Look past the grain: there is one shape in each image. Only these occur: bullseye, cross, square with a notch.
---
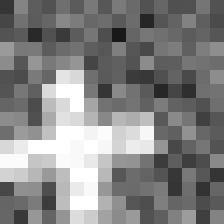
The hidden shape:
cross
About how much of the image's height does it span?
two thirds
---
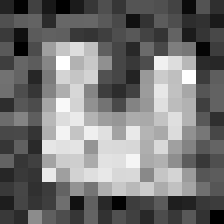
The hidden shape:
square with a notch
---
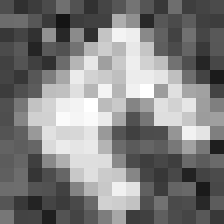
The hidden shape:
square with a notch
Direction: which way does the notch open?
down and right
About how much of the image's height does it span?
nearly all
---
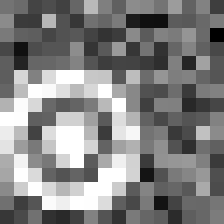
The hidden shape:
bullseye
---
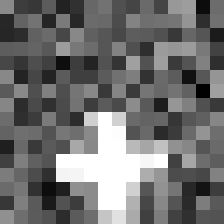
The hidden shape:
cross
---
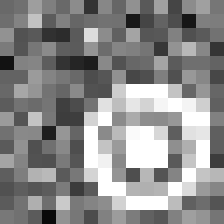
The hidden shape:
bullseye
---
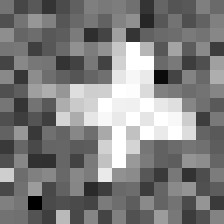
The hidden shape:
cross
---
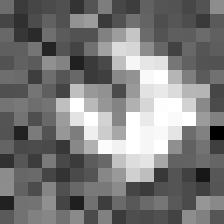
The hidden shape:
square with a notch
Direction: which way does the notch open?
up and left
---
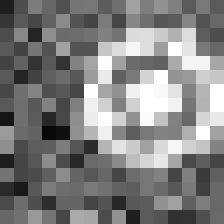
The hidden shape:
bullseye
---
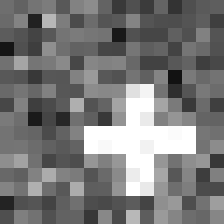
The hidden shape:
cross
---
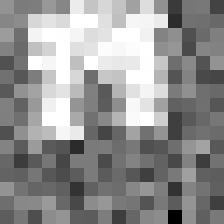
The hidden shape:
square with a notch
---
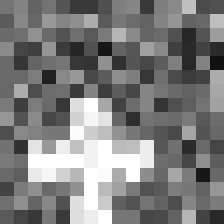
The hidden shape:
cross
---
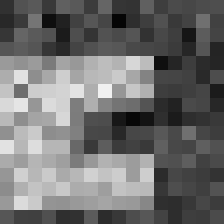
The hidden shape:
square with a notch
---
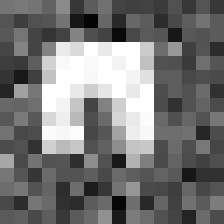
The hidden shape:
square with a notch
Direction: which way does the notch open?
down
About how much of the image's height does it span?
half
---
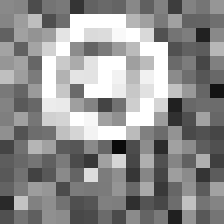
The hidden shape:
bullseye
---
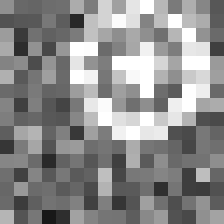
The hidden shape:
bullseye
